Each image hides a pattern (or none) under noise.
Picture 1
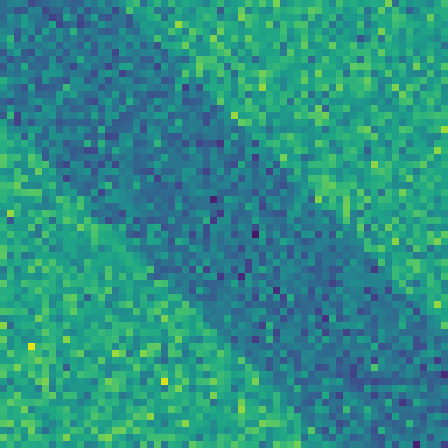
a diagonal band
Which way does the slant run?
top left to bottom right
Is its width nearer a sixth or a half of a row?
a half
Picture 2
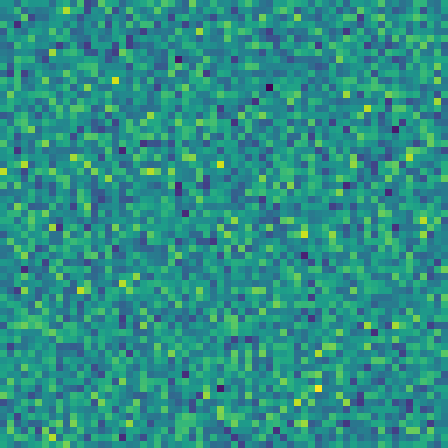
only noise
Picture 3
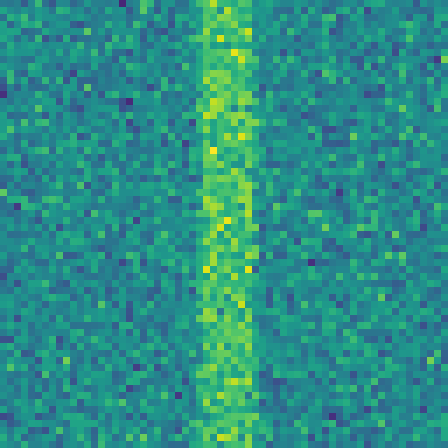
one band of columns
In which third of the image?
middle
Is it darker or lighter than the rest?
lighter
